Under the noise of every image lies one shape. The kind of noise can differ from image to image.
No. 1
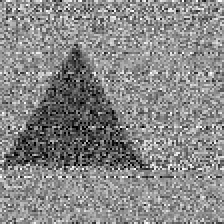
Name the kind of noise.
rows of uneven size
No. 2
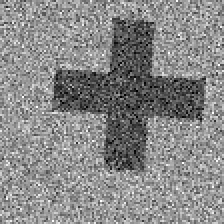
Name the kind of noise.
independent entries
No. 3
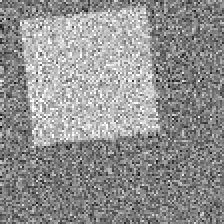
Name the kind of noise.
low rank plus noise
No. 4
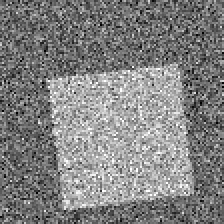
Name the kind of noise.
independent entries
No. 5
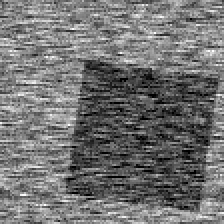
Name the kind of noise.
streaked along the rows
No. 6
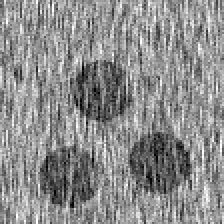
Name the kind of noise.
streaked along the columns
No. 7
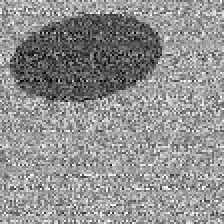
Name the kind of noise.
rows of uneven size
